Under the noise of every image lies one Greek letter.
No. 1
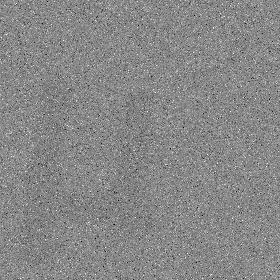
mu
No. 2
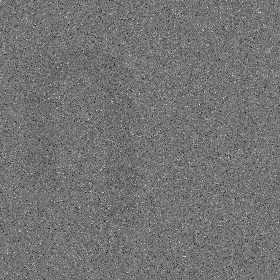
eta
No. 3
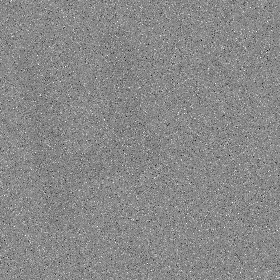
mu
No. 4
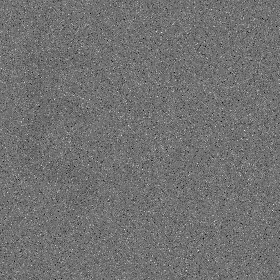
xi
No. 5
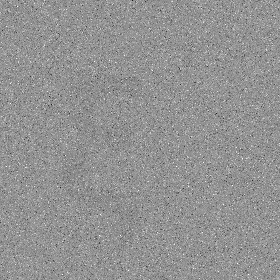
xi
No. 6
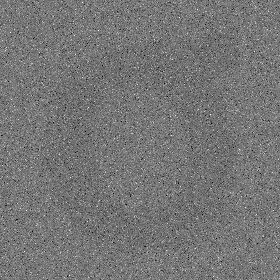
sigma
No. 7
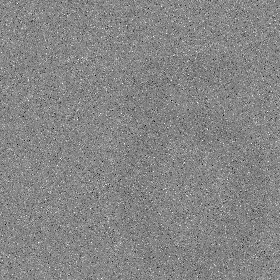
delta
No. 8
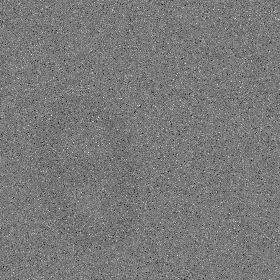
theta
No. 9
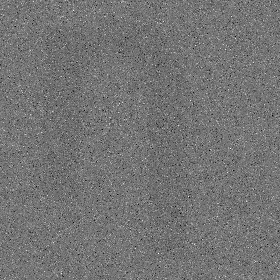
eta
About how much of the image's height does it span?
nearly all
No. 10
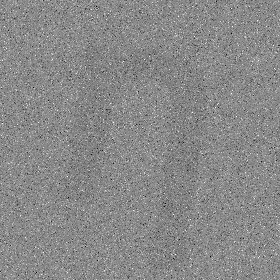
eta
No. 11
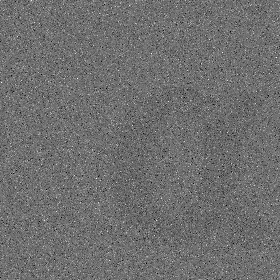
alpha
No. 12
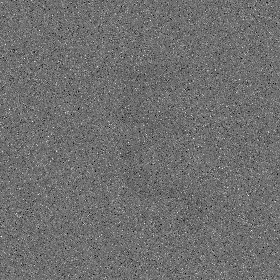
xi
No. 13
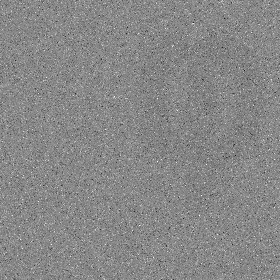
phi
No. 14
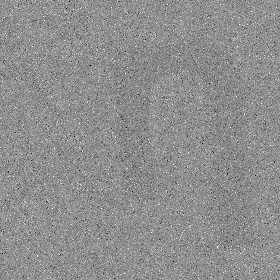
eta
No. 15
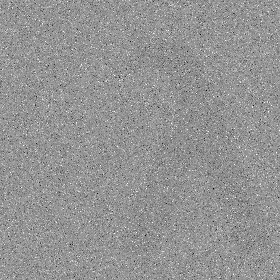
lambda
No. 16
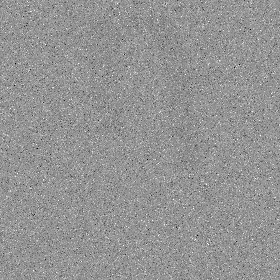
eta
